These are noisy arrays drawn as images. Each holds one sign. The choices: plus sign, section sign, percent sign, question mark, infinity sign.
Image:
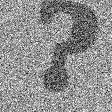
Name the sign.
question mark
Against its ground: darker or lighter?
darker
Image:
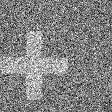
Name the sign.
plus sign
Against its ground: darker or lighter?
lighter
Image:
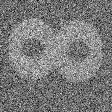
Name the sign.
infinity sign
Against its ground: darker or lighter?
lighter
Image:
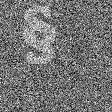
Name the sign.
section sign
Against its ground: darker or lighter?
lighter
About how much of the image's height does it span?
half
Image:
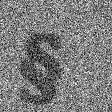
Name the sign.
section sign
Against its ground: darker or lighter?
darker
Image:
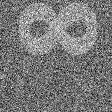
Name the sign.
infinity sign
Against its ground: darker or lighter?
lighter
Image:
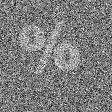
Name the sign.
percent sign
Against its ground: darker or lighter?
lighter
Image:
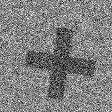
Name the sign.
plus sign
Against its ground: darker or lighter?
darker
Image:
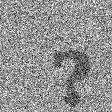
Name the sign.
question mark
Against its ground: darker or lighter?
darker
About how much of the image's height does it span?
half
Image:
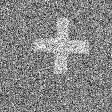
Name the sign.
plus sign
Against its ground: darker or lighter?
lighter
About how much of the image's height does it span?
half
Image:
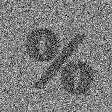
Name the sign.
percent sign
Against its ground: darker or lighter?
darker
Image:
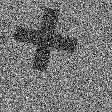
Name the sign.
plus sign
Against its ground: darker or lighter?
darker
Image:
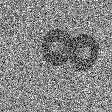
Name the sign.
infinity sign
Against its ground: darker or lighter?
darker
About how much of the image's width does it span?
half
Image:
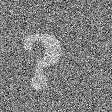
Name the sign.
question mark
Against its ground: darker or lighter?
lighter
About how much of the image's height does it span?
half
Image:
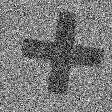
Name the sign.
plus sign
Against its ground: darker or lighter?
darker
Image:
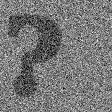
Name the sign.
question mark
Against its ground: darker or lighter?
darker
